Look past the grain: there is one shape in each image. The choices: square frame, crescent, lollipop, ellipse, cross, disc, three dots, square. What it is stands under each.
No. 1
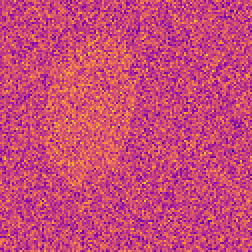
ellipse
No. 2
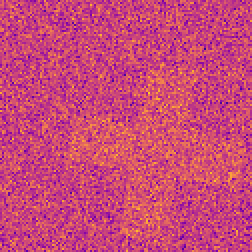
cross
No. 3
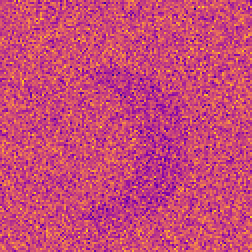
crescent
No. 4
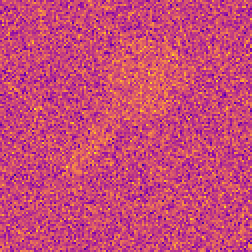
lollipop
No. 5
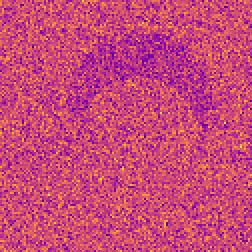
crescent
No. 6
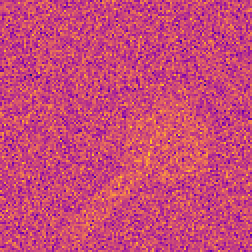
lollipop
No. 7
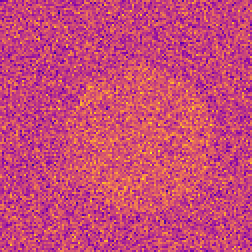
disc
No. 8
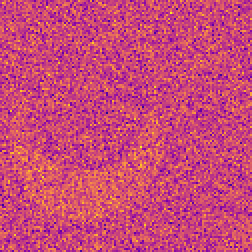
crescent
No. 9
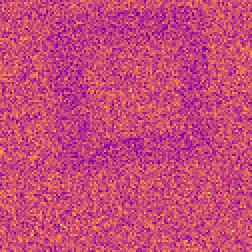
square frame
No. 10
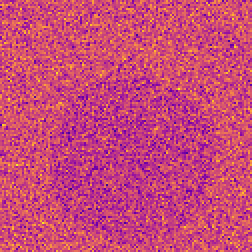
disc
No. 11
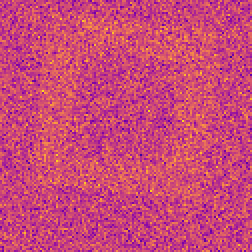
square frame
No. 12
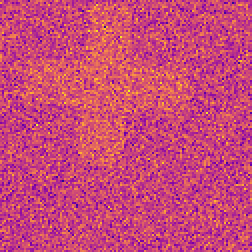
cross
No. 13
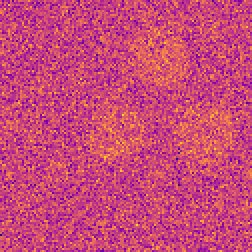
three dots
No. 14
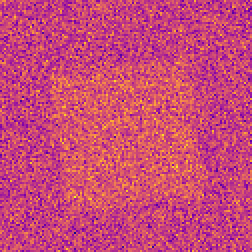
square
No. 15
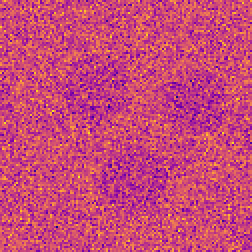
three dots
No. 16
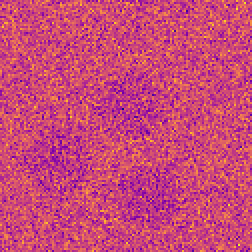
three dots
